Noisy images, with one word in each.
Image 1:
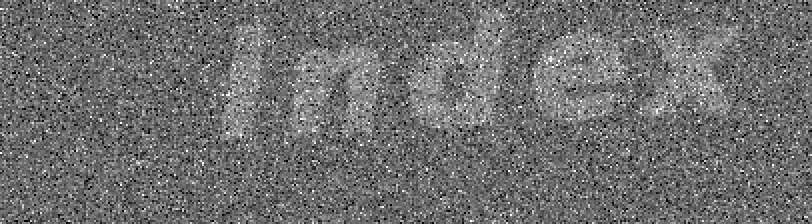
index
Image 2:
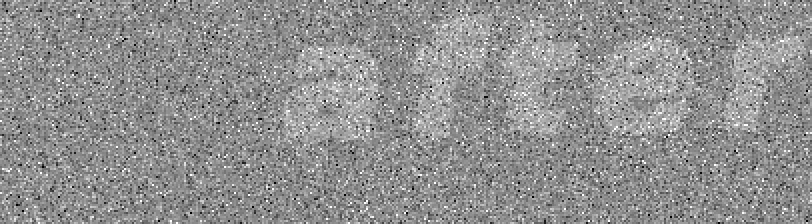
after
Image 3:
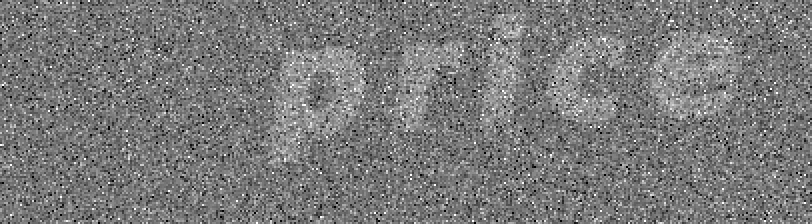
price
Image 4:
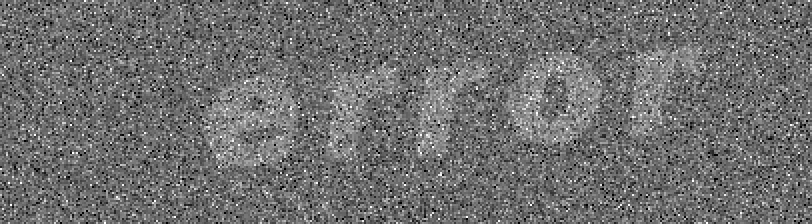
error
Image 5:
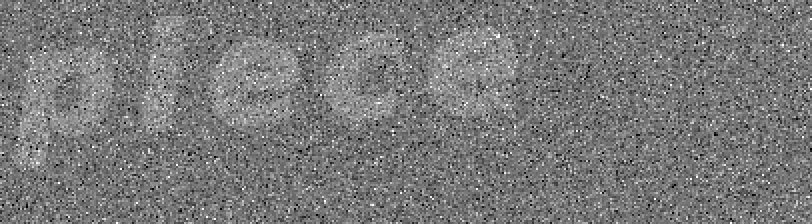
piece
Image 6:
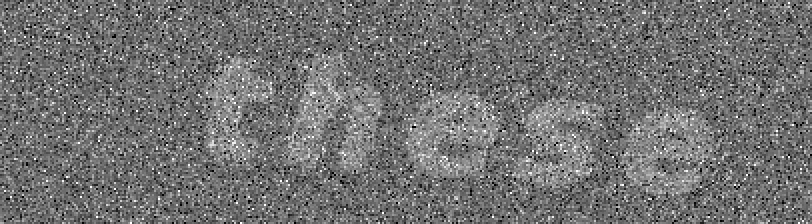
these
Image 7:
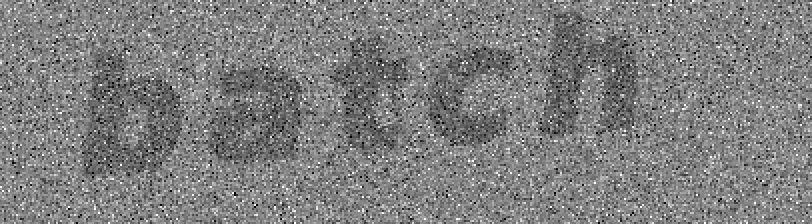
batch
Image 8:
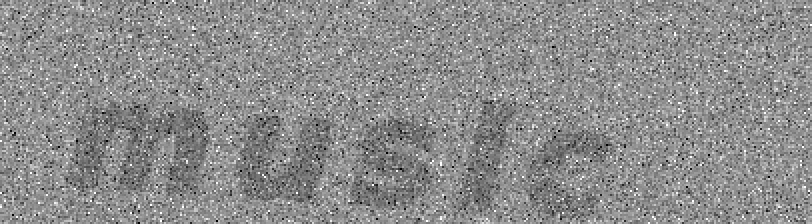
music
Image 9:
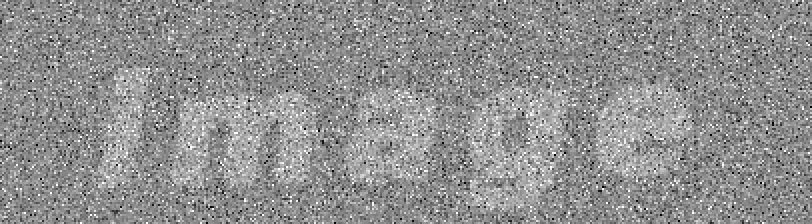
image
